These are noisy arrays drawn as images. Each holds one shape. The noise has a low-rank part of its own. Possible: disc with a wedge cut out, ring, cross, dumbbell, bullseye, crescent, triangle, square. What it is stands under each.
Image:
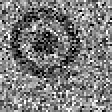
bullseye
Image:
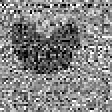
disc with a wedge cut out
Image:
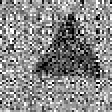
triangle
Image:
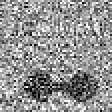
dumbbell
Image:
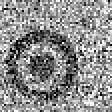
bullseye
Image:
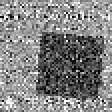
square
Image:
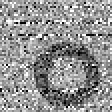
ring
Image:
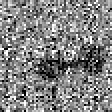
dumbbell
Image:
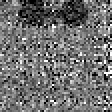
dumbbell
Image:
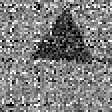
triangle
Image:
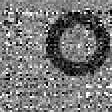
ring
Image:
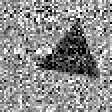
triangle
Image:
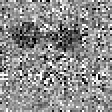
dumbbell
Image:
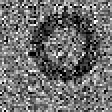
ring
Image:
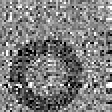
ring
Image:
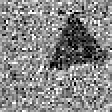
triangle
